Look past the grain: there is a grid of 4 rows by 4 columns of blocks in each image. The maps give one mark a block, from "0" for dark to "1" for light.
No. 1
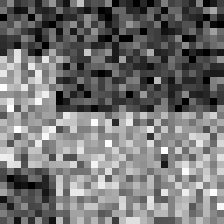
0 0 0 0
1 0 0 0
1 1 1 1
0 1 1 1
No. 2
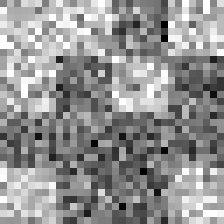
1 1 0 1
1 0 1 0
0 0 0 0
1 0 0 1
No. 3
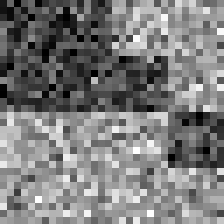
0 0 1 1
0 0 0 1
1 1 1 0
1 1 1 1
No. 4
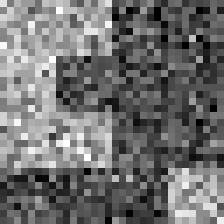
1 1 0 0
1 0 0 0
1 1 0 0
0 0 0 1
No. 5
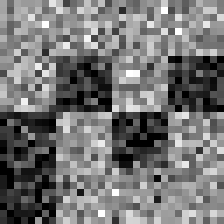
1 1 1 1
1 0 1 0
0 1 0 1
0 1 1 1
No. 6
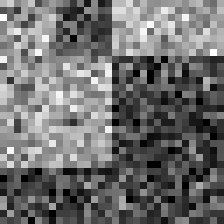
1 0 1 1
1 1 0 0
1 1 0 0
0 0 0 0
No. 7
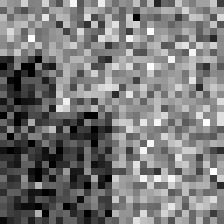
1 1 1 1
0 1 1 1
0 0 1 1
0 0 1 1
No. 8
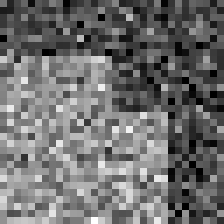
0 0 0 0
1 1 0 0
1 1 1 0
1 1 1 0
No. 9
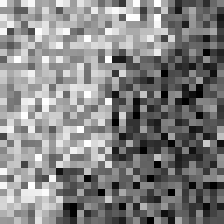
1 1 1 0
1 1 0 0
1 1 0 0
1 0 0 0
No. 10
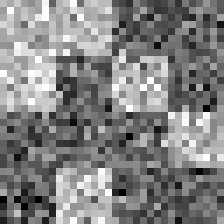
1 1 0 0
1 0 1 0
0 0 0 1
0 1 0 0
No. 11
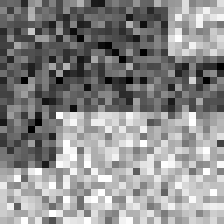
0 0 0 1
0 0 0 0
0 1 1 1
1 1 1 1
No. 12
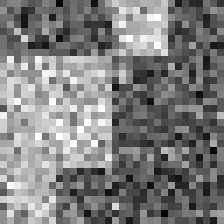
0 0 1 0
1 1 0 0
1 1 0 0
1 0 0 0
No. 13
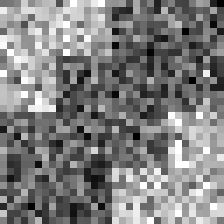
1 1 0 0
1 0 0 0
0 0 0 1
0 0 1 1
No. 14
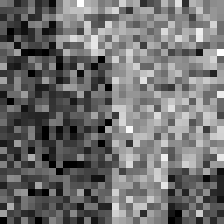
0 1 1 1
0 0 1 1
0 0 1 1
0 0 1 0
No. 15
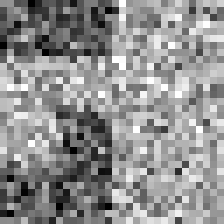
0 0 1 1
1 1 1 1
1 0 1 1
0 0 1 1
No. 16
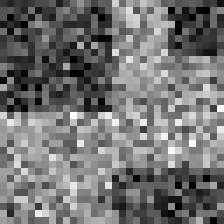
0 0 1 0
0 0 1 1
1 1 1 1
1 1 0 0
